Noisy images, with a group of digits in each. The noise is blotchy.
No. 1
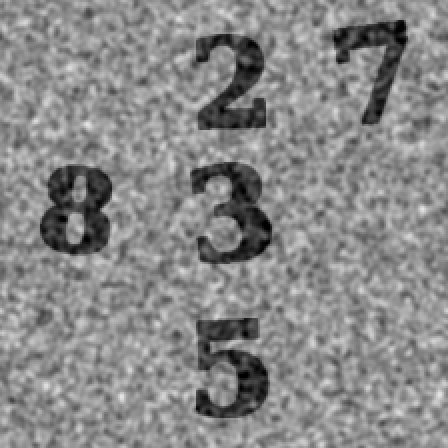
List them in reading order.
top middle: 2; top right: 7; middle left: 8; centre: 3; bottom middle: 5
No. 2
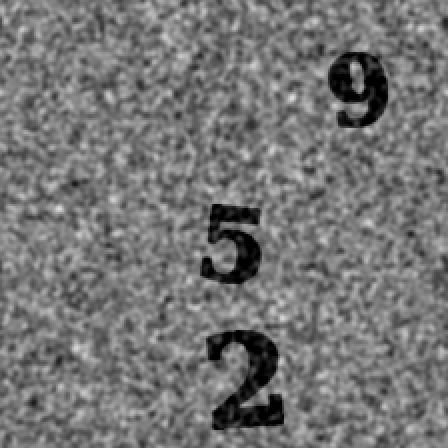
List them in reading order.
top right: 9; centre: 5; bottom middle: 2
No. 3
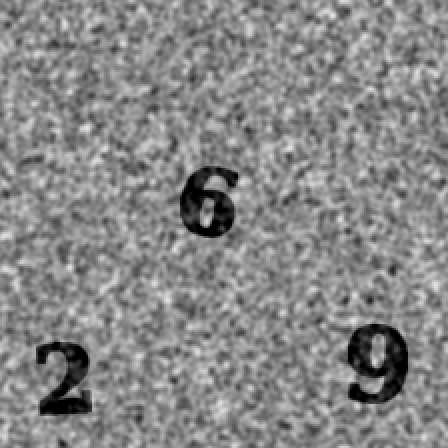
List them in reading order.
centre: 6; bottom left: 2; bottom right: 9
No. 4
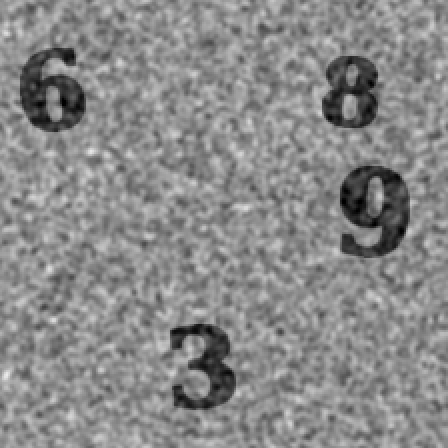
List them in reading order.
top left: 6; top right: 8; middle right: 9; bottom middle: 3
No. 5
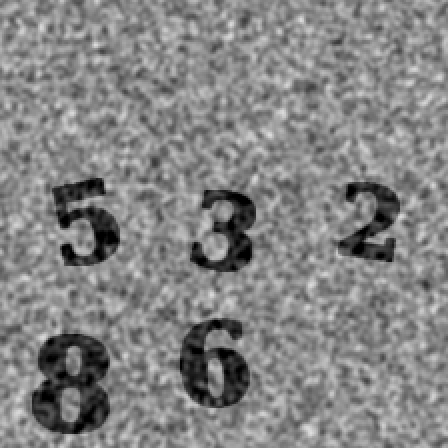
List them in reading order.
middle left: 5; centre: 3; middle right: 2; bottom left: 8; bottom middle: 6
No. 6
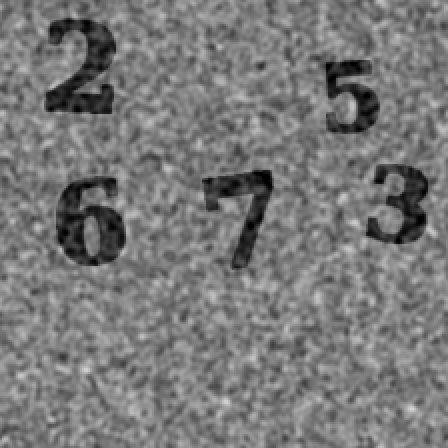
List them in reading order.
top left: 2; top right: 5; middle left: 6; centre: 7; middle right: 3
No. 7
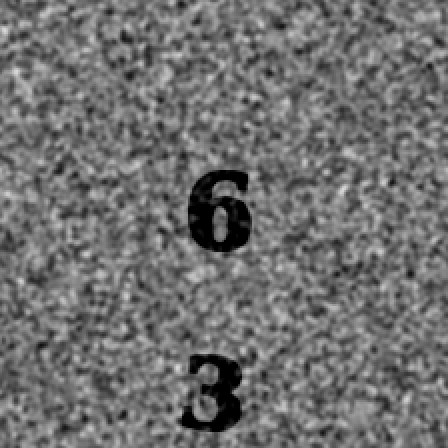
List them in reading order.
centre: 6; bottom middle: 3
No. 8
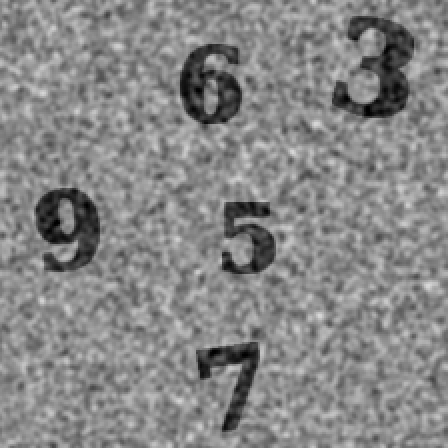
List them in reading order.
top middle: 6; top right: 3; middle left: 9; centre: 5; bottom middle: 7
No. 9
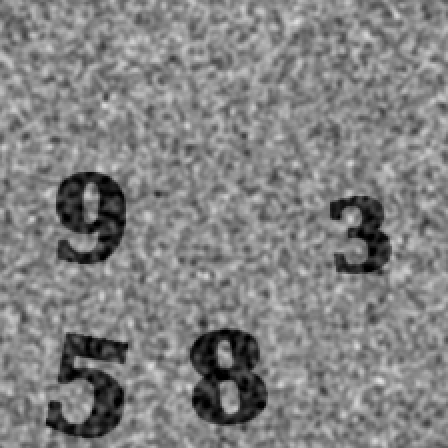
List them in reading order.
middle left: 9; middle right: 3; bottom left: 5; bottom middle: 8
